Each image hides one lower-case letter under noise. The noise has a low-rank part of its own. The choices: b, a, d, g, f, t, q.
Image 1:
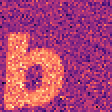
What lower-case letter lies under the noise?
b
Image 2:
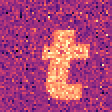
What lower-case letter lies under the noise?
t
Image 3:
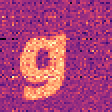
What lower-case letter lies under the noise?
g
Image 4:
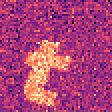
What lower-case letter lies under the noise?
t
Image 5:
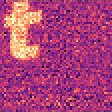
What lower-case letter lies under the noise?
t
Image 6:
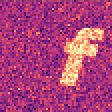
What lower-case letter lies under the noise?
f
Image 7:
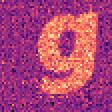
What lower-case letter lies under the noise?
g
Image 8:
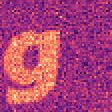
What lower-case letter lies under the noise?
g
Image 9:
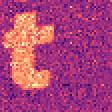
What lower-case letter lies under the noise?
t
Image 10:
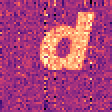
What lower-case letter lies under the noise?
d
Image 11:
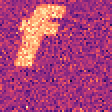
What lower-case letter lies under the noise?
f
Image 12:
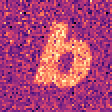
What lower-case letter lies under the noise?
b
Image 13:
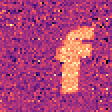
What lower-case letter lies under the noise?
f
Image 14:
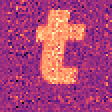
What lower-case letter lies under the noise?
t
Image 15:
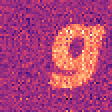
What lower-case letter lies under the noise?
g
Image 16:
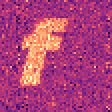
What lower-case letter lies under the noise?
f
